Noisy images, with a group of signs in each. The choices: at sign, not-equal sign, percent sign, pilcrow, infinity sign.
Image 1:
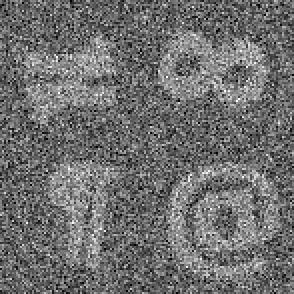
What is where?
top left: not-equal sign; top right: infinity sign; bottom left: pilcrow; bottom right: at sign
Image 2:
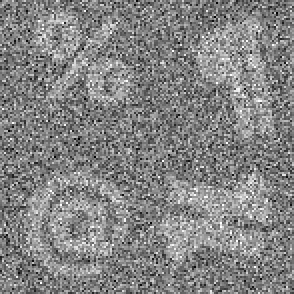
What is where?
top left: percent sign; top right: pilcrow; bottom left: at sign; bottom right: not-equal sign
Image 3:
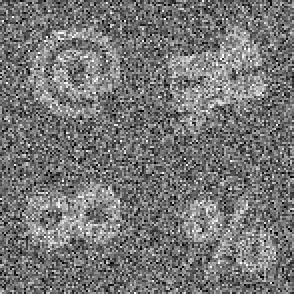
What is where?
top left: at sign; top right: not-equal sign; bottom left: infinity sign; bottom right: percent sign
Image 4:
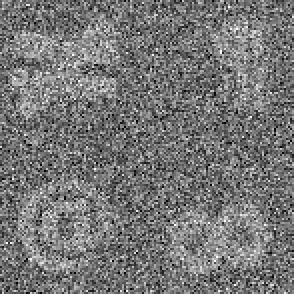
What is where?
top left: not-equal sign; top right: pilcrow; bottom left: at sign; bottom right: infinity sign
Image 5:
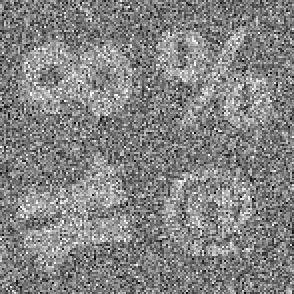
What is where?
top left: infinity sign; top right: percent sign; bottom left: not-equal sign; bottom right: at sign
